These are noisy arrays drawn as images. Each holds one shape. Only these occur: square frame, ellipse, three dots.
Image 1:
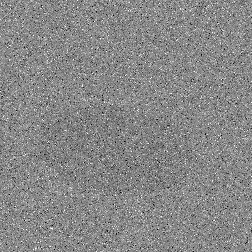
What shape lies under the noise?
ellipse
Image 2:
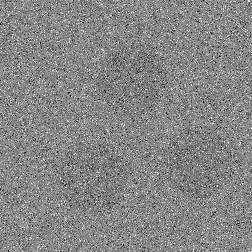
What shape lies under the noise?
three dots
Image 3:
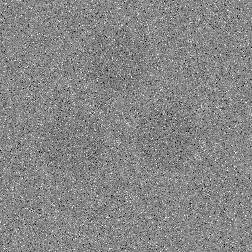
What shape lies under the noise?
three dots
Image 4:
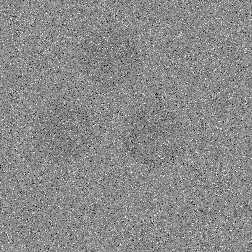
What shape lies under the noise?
three dots
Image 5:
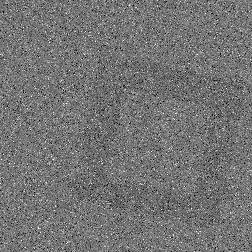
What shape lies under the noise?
square frame
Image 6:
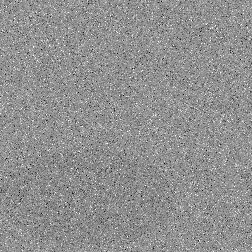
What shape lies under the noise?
ellipse
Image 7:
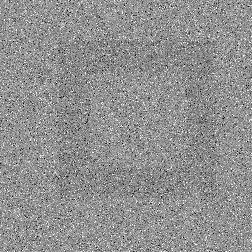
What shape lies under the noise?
square frame
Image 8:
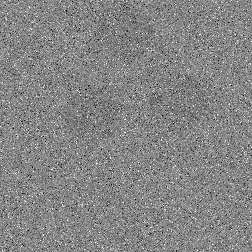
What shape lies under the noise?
three dots
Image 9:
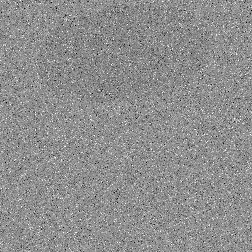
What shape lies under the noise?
ellipse
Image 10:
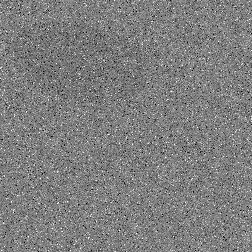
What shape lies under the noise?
ellipse
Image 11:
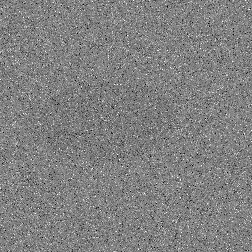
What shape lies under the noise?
ellipse
